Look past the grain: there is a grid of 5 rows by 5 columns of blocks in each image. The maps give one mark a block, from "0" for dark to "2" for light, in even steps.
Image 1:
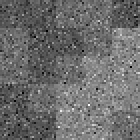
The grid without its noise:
0 0 1 1 0
1 0 0 1 2
1 0 1 2 2
0 1 2 2 2
0 0 2 2 1
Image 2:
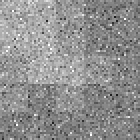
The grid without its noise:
2 2 1 0 0
2 2 1 0 0
1 2 2 1 0
1 0 1 0 0
0 0 0 0 0
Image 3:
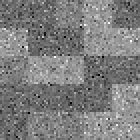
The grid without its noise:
0 0 1 2 0
2 0 0 2 2
1 2 2 0 0
0 0 0 0 2
0 1 1 2 2
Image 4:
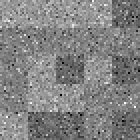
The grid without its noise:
2 2 2 2 0
1 1 1 1 1
1 2 0 2 0
1 2 2 1 1
2 0 0 1 0
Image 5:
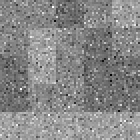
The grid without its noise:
1 1 0 1 2
1 2 1 0 1
0 2 1 0 0
0 1 1 0 0
2 2 2 2 2
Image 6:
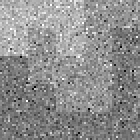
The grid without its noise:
2 2 2 1 1
2 1 2 1 0
0 1 1 1 0
0 0 1 1 0
0 0 0 0 0
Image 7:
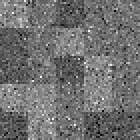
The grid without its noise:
2 1 0 1 1
0 1 2 1 1
0 1 0 2 1
2 2 1 2 1
0 2 1 0 0
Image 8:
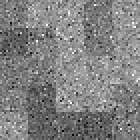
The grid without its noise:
1 2 2 1 2
0 1 2 1 2
1 1 2 2 2
1 0 2 2 1
2 0 0 0 1
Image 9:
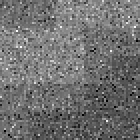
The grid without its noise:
1 1 2 2 2
2 2 2 1 1
2 2 2 1 0
1 1 1 0 0
1 0 0 0 0
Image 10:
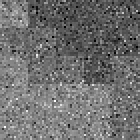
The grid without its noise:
2 0 0 0 0
1 1 0 0 0
2 1 1 0 1
2 2 2 2 1
2 2 2 2 1
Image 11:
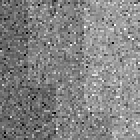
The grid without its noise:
0 1 1 2 2
0 1 1 2 2
0 1 1 2 2
0 0 1 2 2
0 0 1 1 2
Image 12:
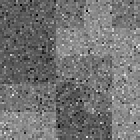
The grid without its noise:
0 0 1 2 1
0 0 2 2 2
0 0 1 1 2
1 1 0 1 2
2 2 0 0 2
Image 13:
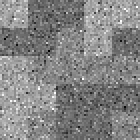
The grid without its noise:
2 0 0 2 2
0 0 1 2 0
2 1 1 1 1
2 2 0 0 0
2 1 0 0 1
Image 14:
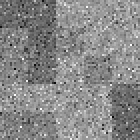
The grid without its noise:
0 0 2 2 2
1 0 1 2 2
1 0 2 1 2
2 2 2 2 0
1 1 2 2 0
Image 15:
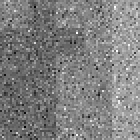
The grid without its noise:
1 0 1 1 2
0 0 0 1 2
0 0 1 1 2
0 0 1 1 2
0 0 1 1 2
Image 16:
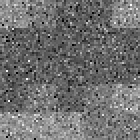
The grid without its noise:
2 1 0 0 2
0 0 0 0 0
0 0 0 0 0
0 1 0 1 2
2 2 2 1 1
